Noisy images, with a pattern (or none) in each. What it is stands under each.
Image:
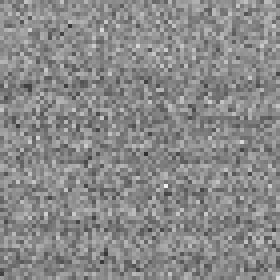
bands of rows
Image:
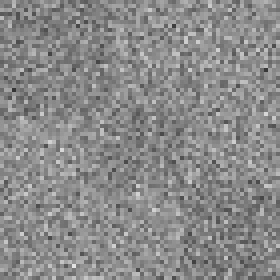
blocks along the diagonal
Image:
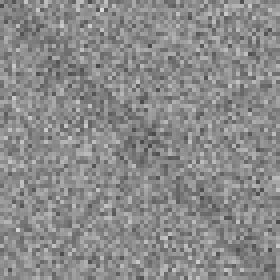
a diagonal band
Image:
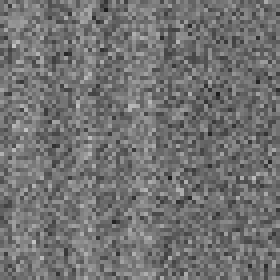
bands of columns
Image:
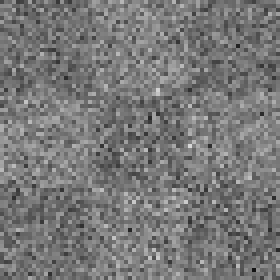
a checkerboard
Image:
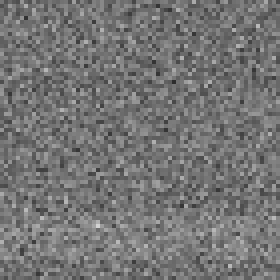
one band of rows
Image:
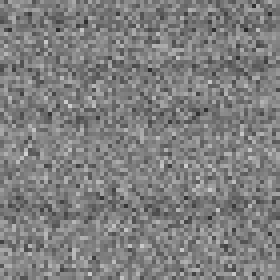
bands of rows
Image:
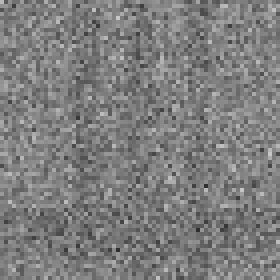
bands of rows crossing bands of columns
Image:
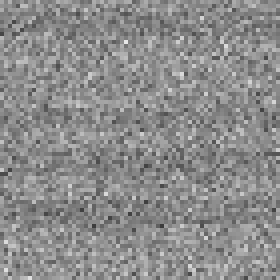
bands of rows
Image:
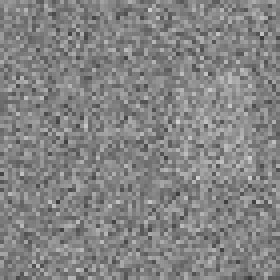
one block
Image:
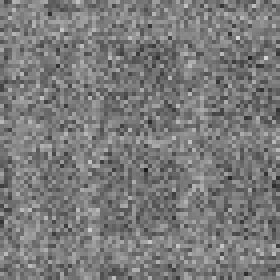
bands of rows crossing bands of columns
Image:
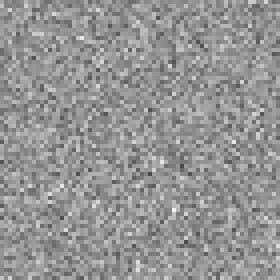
only noise
